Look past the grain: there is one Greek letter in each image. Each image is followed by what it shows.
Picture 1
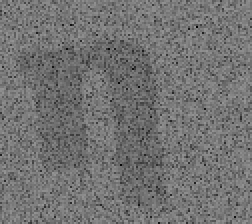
eta
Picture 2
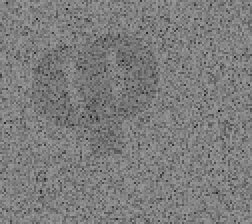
phi
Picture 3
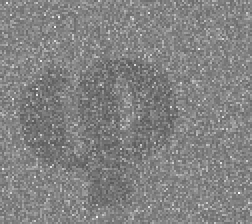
phi
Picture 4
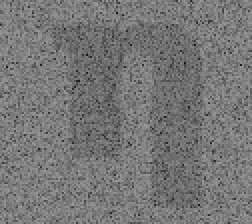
eta
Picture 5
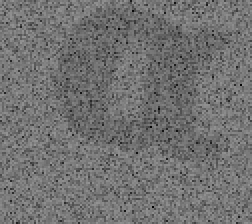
alpha
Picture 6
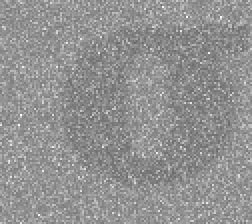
sigma
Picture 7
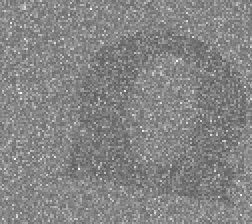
omega
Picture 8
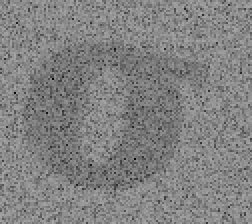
sigma
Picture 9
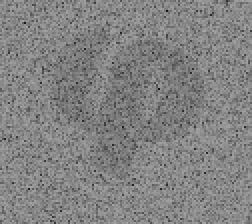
phi
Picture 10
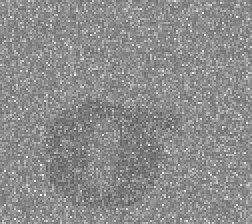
sigma
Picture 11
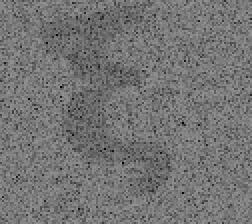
xi
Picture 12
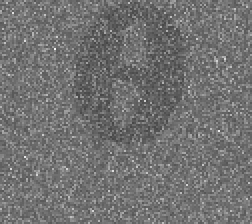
theta
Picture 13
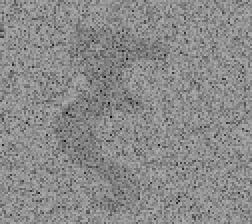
xi
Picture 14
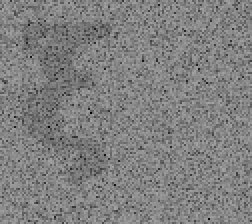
xi
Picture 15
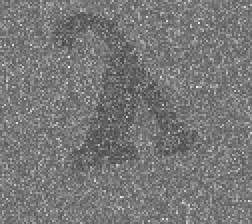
lambda
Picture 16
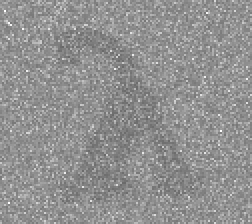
lambda
